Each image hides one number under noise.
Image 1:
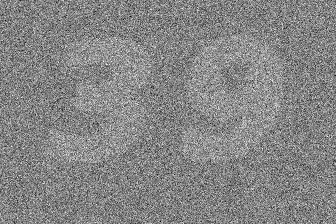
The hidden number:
39
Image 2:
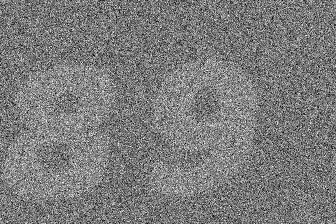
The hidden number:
89
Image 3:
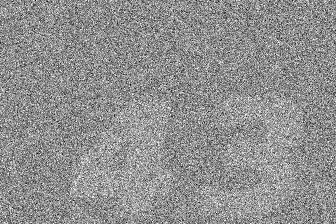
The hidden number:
43
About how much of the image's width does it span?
two thirds
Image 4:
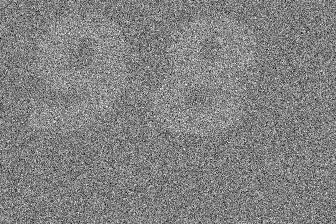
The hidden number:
98
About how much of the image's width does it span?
two thirds
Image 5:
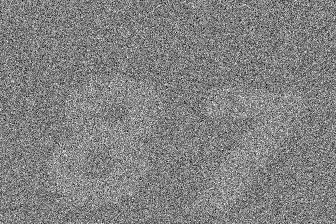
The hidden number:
87
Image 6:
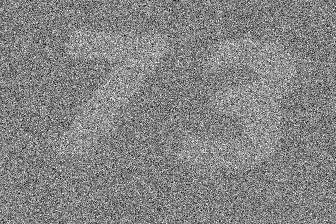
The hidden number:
73
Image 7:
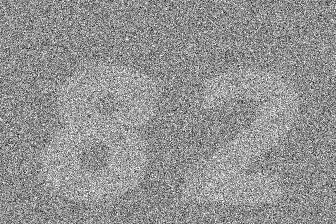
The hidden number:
82
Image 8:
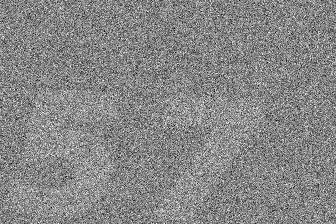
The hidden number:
57
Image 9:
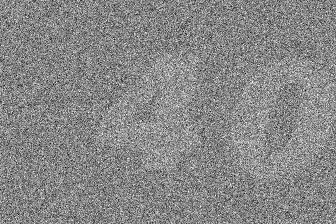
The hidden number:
40
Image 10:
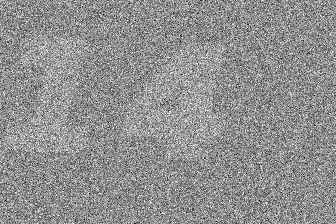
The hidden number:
14
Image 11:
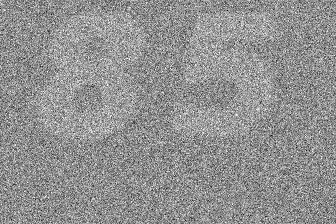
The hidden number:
85
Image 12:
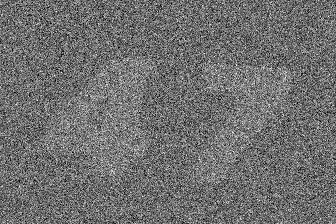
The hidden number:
47
